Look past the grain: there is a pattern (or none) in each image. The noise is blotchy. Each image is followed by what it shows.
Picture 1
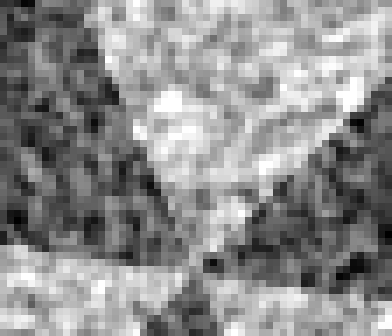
spokes from one point
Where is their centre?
bottom middle
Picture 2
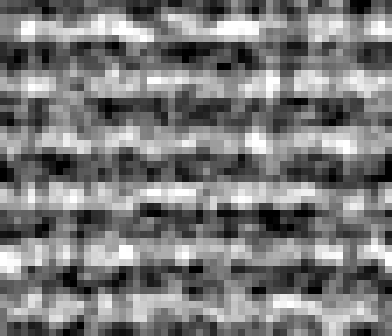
horizontal stripes
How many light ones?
6
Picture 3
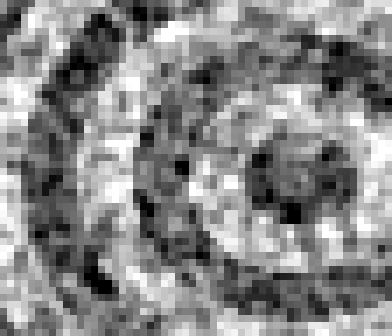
rings round one point
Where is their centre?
middle right
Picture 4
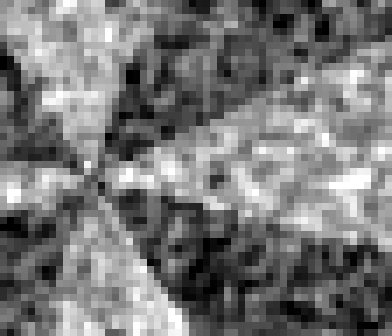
spokes from one point
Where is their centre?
middle left
